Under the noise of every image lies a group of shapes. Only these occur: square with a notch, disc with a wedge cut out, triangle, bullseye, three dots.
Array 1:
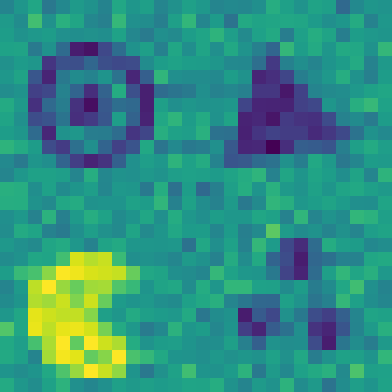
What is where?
top left: dark bullseye; top right: dark triangle; bottom left: light disc with a wedge cut out; bottom right: dark three dots
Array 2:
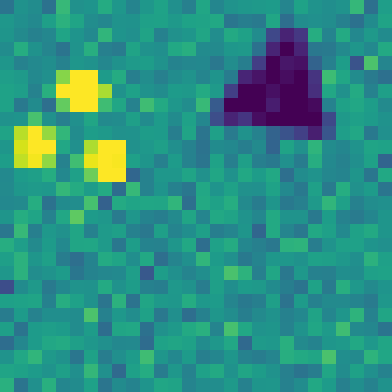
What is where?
top left: light three dots; top right: dark triangle
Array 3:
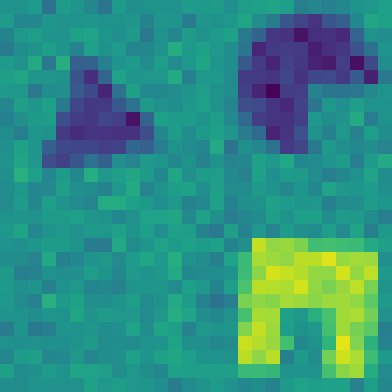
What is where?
top left: dark triangle; top right: dark disc with a wedge cut out; bottom right: light square with a notch
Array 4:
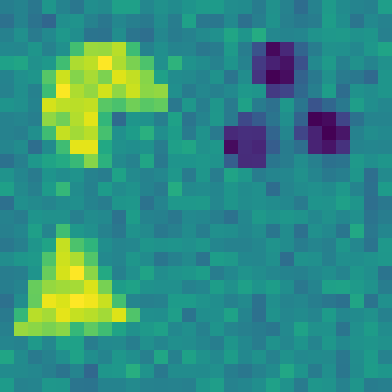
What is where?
top left: light disc with a wedge cut out; top right: dark three dots; bottom left: light triangle
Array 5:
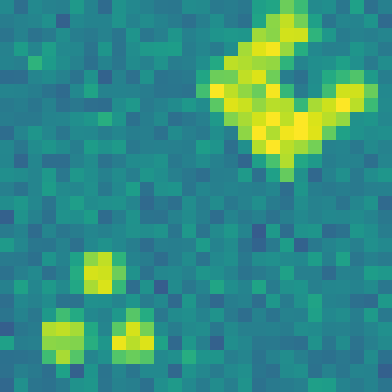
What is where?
top right: light square with a notch; bottom left: light three dots
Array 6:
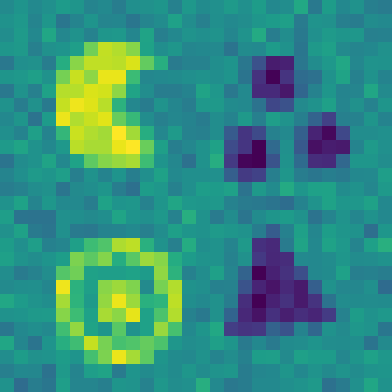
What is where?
top left: light disc with a wedge cut out; top right: dark three dots; bottom left: light bullseye; bottom right: dark triangle
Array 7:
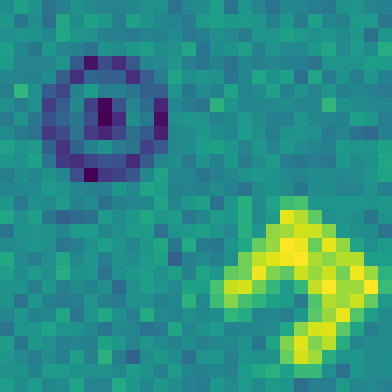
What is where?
top left: dark bullseye; bottom right: light square with a notch
